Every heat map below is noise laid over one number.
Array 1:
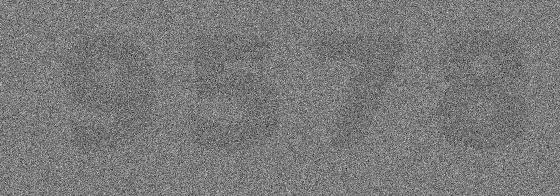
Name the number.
9578
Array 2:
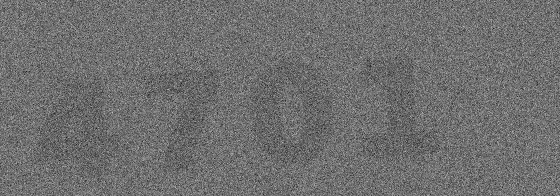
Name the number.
4701
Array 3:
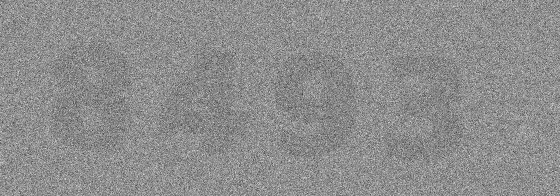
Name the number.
8493
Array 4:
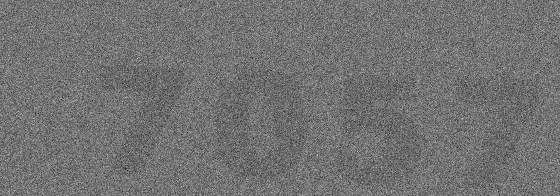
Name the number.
7057
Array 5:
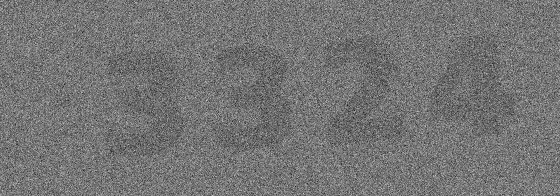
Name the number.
3324
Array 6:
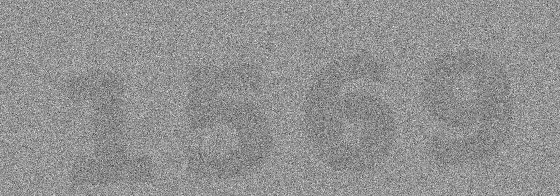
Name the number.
1569
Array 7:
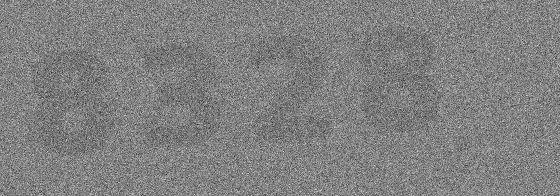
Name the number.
8328
